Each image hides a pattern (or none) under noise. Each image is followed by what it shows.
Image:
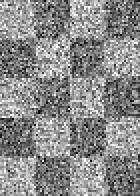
a checkerboard
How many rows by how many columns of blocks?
5 by 4
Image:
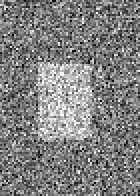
one block
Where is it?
centre
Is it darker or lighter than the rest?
lighter
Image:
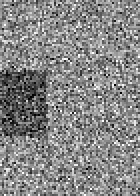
one block
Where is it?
middle left
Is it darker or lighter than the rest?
darker
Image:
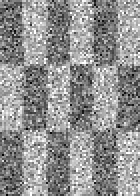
a checkerboard
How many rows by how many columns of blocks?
3 by 6
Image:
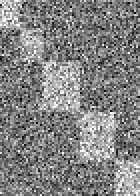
blocks along the diagonal
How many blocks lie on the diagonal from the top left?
5
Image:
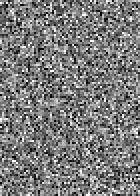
only noise
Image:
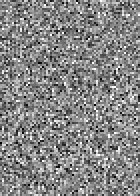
only noise
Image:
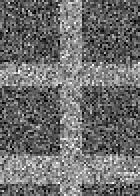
bands of rows crossing bands of columns
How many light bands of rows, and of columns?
2 and 1
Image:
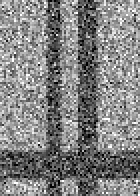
bands of rows crossing bands of columns
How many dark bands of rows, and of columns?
1 and 2
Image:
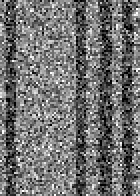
bands of columns
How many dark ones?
4
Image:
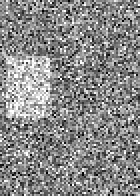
one block
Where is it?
middle left
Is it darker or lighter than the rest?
lighter
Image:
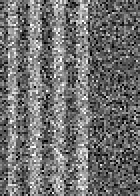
bands of columns
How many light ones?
4
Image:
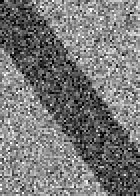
a diagonal band
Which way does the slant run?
top left to bottom right
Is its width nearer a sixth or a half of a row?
a half
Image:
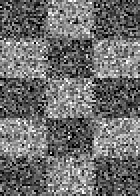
a checkerboard
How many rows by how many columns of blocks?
5 by 3
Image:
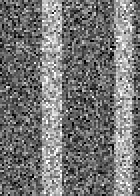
bands of columns
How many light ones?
2
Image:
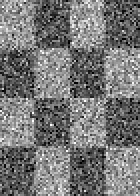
a checkerboard
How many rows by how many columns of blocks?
4 by 4
